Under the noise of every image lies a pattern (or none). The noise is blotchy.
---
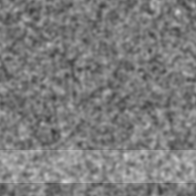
one horizontal stripe
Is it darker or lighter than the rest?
lighter
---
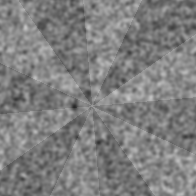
spokes from one point
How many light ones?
6
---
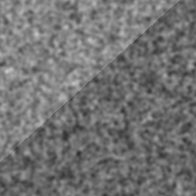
a sharp edge
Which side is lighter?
top left
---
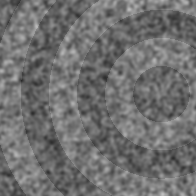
rings round one point
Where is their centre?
middle right
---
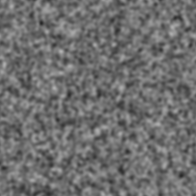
only noise
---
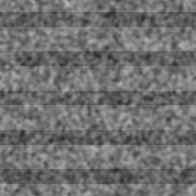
horizontal stripes
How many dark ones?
5
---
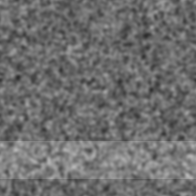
one horizontal stripe
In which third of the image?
bottom
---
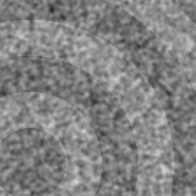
rings round one point
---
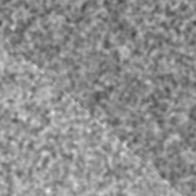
a sharp edge
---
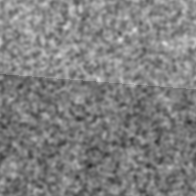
a sharp edge
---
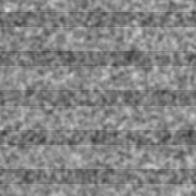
horizontal stripes
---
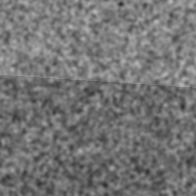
a sharp edge
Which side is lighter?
top
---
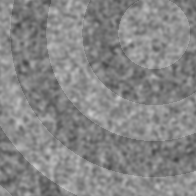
rings round one point
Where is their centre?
top right
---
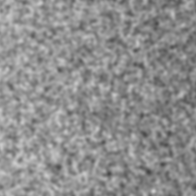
a smooth slope
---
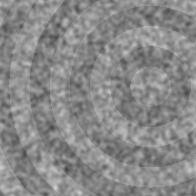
rings round one point
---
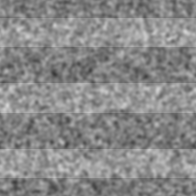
horizontal stripes
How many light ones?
3
